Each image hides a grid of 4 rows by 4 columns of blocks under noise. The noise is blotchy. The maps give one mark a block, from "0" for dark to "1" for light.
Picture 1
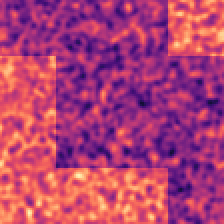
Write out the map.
0 0 0 1
1 0 0 0
1 0 0 0
1 1 1 0
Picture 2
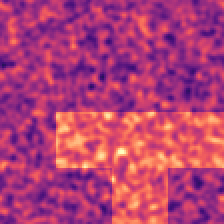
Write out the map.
0 0 0 0
0 0 0 0
0 1 1 1
0 0 1 0
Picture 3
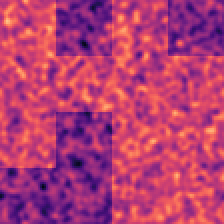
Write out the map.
1 0 1 0
1 1 1 1
1 0 1 1
0 0 1 1
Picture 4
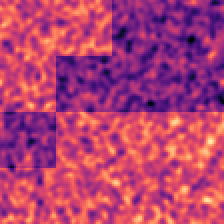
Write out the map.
1 1 0 0
1 0 0 0
0 1 1 1
1 1 1 1
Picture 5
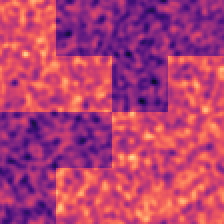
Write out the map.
1 0 0 0
1 1 0 1
0 0 1 1
0 1 1 1
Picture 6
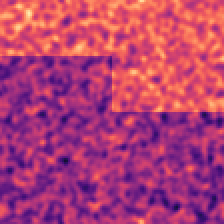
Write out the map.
1 1 1 1
0 0 1 1
0 0 0 0
0 0 0 0
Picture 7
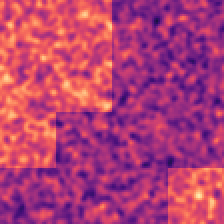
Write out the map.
1 1 0 0
1 1 0 0
1 0 0 0
0 0 0 1
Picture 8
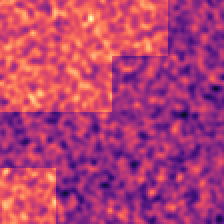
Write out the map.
1 1 1 0
1 1 0 0
0 0 0 0
1 0 0 0
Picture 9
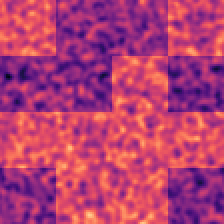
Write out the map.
1 0 0 1
0 0 1 0
1 1 1 1
0 1 1 0
